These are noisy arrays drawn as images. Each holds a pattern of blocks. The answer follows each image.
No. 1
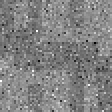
the same after a half turn
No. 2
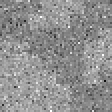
mirrored about the diagonal from the bottom left
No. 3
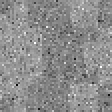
top and bottom mirror each other
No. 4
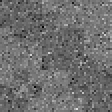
mirrored about the diagonal from the bottom left
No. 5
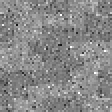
the same after a half turn
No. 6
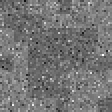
mirrored about the diagonal from the top left
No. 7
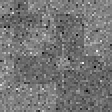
mirrored about the diagonal from the top left
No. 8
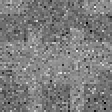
left and right mirror each other
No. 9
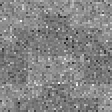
left and right mirror each other
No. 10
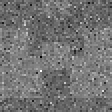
left and right mirror each other
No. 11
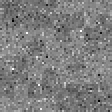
the same after a half turn
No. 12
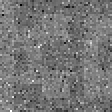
top and bottom mirror each other
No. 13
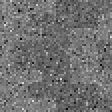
top and bottom mirror each other
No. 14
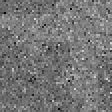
mirrored about the diagonal from the bottom left
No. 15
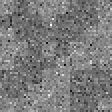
mirrored about the diagonal from the top left
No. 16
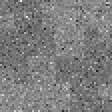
the same after a half turn
